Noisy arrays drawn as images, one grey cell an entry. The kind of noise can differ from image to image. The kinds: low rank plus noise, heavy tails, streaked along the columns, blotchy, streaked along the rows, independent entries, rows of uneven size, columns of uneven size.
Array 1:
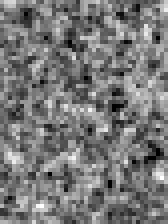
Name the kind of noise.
blotchy
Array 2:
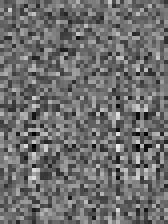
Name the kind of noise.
low rank plus noise
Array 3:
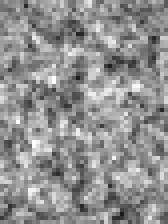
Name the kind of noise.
blotchy
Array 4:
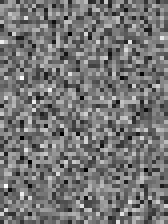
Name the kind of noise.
independent entries
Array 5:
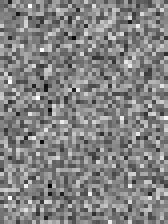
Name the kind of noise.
independent entries
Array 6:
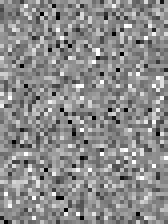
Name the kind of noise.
heavy tails
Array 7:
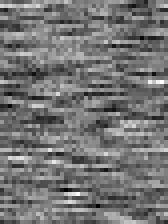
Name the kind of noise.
streaked along the rows
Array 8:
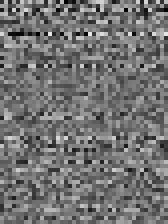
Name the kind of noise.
rows of uneven size
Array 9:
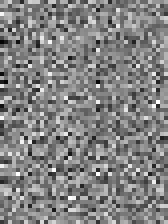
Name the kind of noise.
low rank plus noise
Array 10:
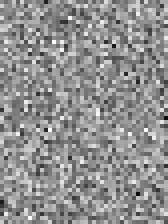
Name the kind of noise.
independent entries
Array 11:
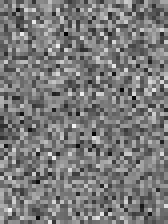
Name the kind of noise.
independent entries
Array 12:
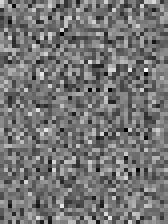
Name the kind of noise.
low rank plus noise
